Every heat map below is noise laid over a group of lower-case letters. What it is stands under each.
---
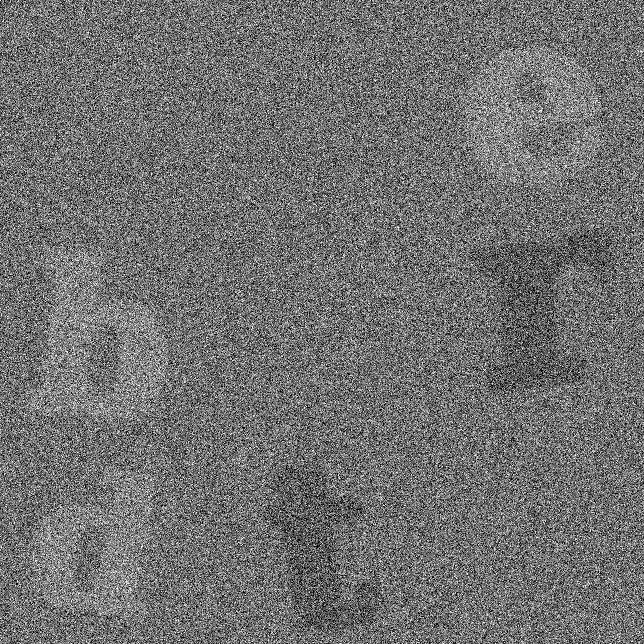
top right: light e; middle left: light b; middle right: dark r; bottom left: light d; bottom middle: dark t
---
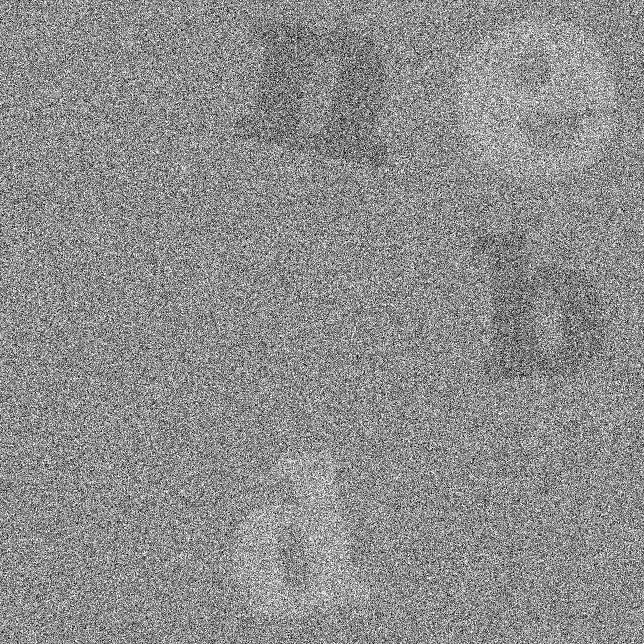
top middle: dark n; top right: light e; middle right: dark b; bottom middle: light d
